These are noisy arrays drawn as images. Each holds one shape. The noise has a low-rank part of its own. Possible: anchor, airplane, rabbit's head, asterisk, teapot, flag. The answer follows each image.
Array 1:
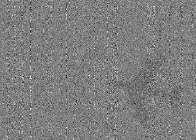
dark airplane
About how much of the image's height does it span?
half
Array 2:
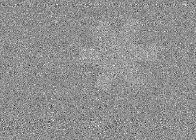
light asterisk
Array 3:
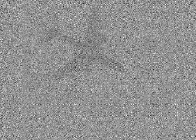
dark airplane
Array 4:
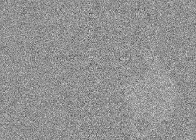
light teapot
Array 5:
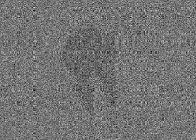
dark rabbit's head
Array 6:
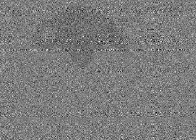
dark teapot
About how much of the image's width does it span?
half
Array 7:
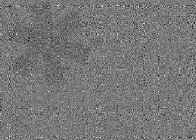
dark asterisk
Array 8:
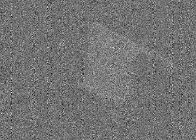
light flag
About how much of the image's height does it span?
two thirds
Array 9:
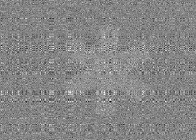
light asterisk
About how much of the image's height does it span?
two thirds
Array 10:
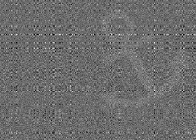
light anchor
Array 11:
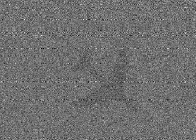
dark airplane
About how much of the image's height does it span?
half
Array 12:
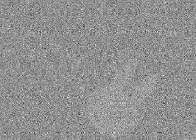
light rabbit's head
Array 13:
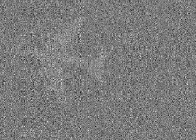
light airplane
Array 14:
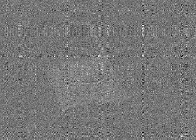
light flag
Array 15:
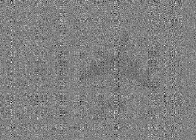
dark airplane
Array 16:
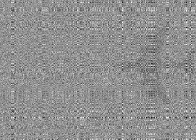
dark airplane
